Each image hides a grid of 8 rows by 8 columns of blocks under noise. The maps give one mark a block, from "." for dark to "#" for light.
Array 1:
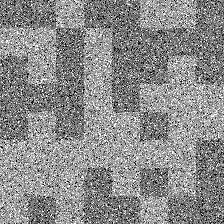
..#..##.
##.#....
.#.#..#.
...#.###
.#.##.##
#######.
###.#.#.
#.#..#..
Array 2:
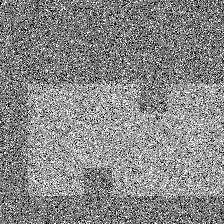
........
........
........
.####.##
.#######
.#######
.##.####
........
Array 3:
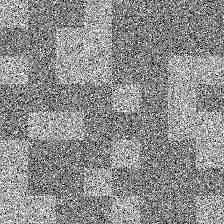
#..#....
..##....
#.##..##
....#.#.
.##...##
#...#..#
#..#....
##..#..#
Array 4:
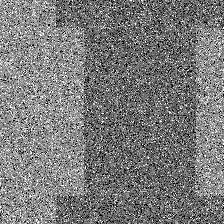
##......
###....#
###....#
###....#
###....#
###....#
###....#
##......
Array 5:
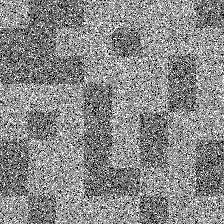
#..####.
..##.###
...###.#
###.##.#
#.#.#.##
.##.#.#.
.##..##.
#.###.##
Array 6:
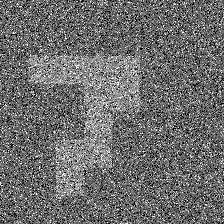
........
........
.####...
...##...
...#....
..##....
..#.....
........
